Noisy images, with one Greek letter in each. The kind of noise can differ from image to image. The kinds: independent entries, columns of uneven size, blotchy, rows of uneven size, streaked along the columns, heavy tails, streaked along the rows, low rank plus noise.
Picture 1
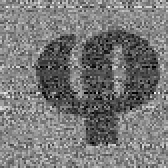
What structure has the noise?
rows of uneven size
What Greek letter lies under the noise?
phi
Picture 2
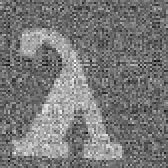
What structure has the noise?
low rank plus noise
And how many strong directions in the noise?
two
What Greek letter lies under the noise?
lambda
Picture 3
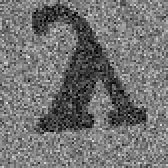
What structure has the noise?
independent entries
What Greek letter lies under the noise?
lambda
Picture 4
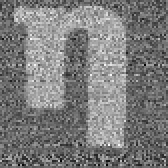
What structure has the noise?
rows of uneven size
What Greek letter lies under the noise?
eta
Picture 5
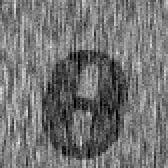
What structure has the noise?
streaked along the columns
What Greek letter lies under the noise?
theta
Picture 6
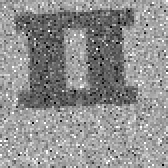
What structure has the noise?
heavy tails
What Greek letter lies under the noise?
pi
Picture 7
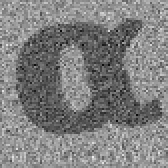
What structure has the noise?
low rank plus noise
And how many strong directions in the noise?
five to eight
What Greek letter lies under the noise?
alpha
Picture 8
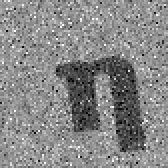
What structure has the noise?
heavy tails
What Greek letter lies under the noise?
eta
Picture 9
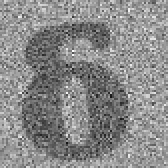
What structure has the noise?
low rank plus noise
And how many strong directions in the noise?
two
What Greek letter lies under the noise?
delta
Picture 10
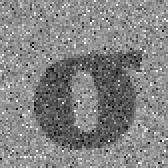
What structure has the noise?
heavy tails
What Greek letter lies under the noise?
sigma
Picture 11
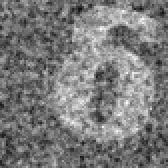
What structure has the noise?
blotchy
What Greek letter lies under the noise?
delta
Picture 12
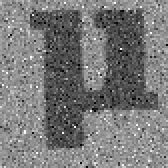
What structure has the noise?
heavy tails
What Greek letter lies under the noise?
mu
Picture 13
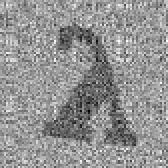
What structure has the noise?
low rank plus noise
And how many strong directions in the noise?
one
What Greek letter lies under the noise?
lambda
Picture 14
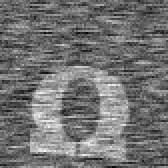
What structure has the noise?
streaked along the rows
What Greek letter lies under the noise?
omega
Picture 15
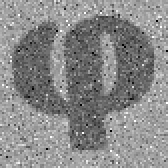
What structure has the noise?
heavy tails
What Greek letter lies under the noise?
phi
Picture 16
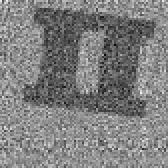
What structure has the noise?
low rank plus noise
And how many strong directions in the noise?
three or four
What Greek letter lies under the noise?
pi
